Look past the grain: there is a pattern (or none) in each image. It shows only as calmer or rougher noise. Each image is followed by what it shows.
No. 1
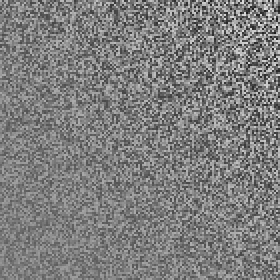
a smooth slope
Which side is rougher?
top right
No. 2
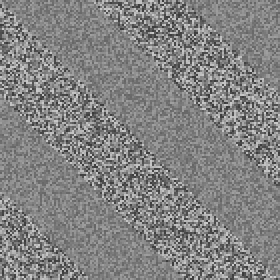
diagonal stripes
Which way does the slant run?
top left to bottom right
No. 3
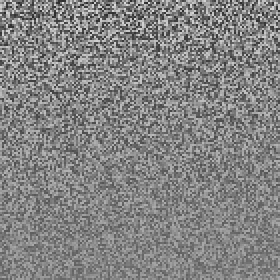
a smooth slope
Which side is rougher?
top
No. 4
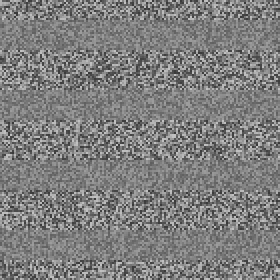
horizontal stripes
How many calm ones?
4
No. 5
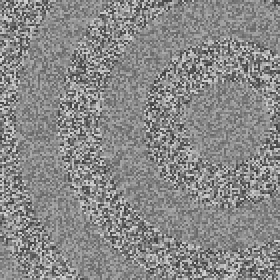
rings round one point
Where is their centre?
middle right
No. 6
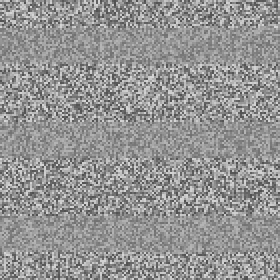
horizontal stripes
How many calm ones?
3
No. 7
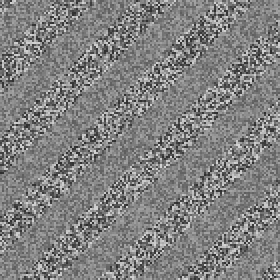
diagonal stripes
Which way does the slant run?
bottom left to top right
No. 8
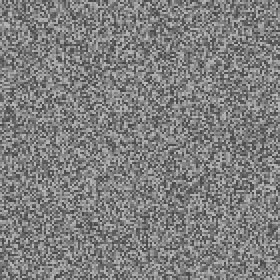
only noise
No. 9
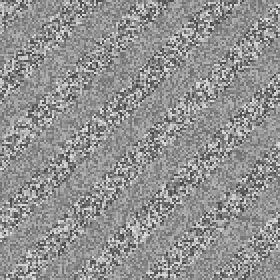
diagonal stripes
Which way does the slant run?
bottom left to top right
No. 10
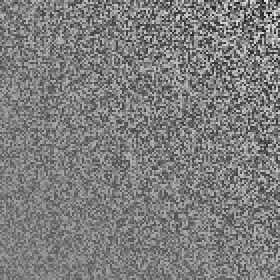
a smooth slope
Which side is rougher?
top right
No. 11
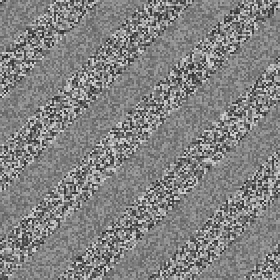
diagonal stripes
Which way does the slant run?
bottom left to top right
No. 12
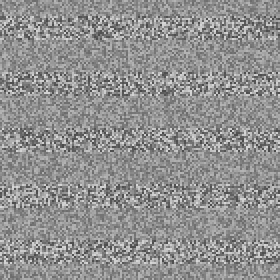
horizontal stripes
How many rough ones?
5
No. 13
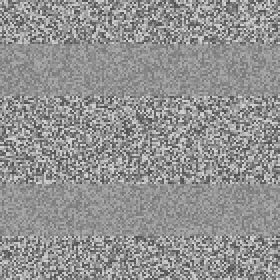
horizontal stripes
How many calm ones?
2
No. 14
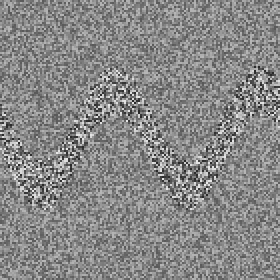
a wavy band
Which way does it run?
left to right
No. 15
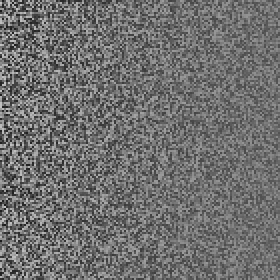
a smooth slope
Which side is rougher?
left
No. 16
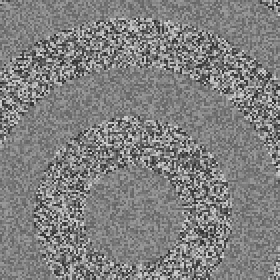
rings round one point
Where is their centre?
bottom middle
